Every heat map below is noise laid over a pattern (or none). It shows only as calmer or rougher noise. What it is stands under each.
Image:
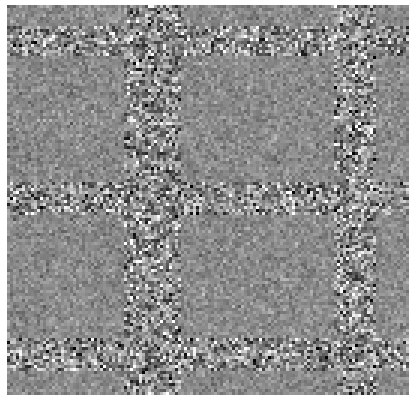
bands of rows crossing bands of columns
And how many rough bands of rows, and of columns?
3 and 2
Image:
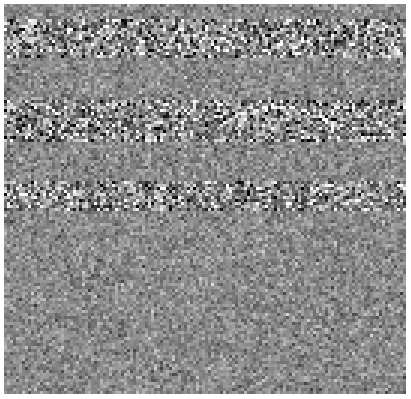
bands of rows
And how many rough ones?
3
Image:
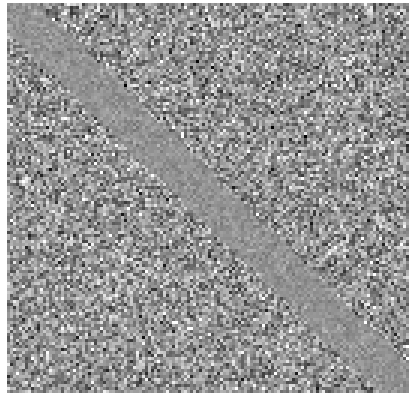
a diagonal band
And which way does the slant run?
top left to bottom right
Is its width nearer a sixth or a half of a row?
a sixth
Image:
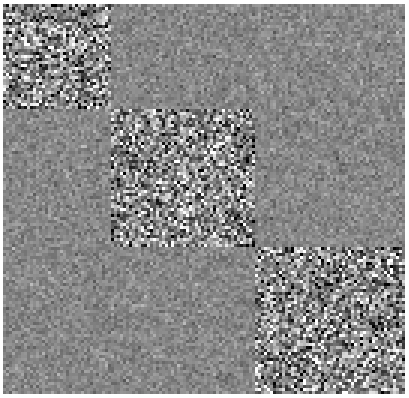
blocks along the diagonal
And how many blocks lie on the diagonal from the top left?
3
